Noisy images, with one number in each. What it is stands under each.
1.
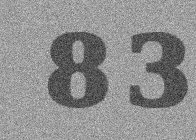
83
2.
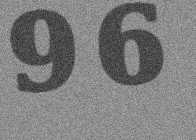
96
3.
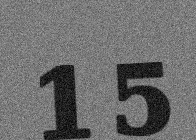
15
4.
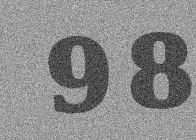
98
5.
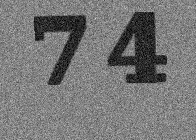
74
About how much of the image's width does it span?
two thirds
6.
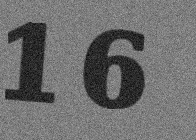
16
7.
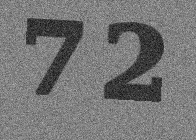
72
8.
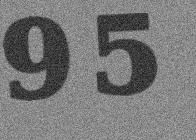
95
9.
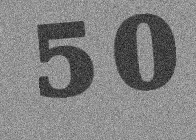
50
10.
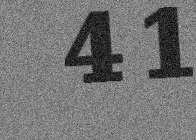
41
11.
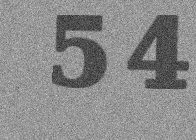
54
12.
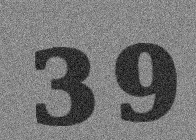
39
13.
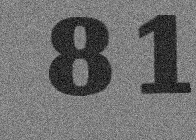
81
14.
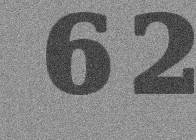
62
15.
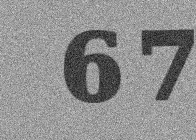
67
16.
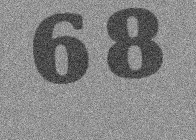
68
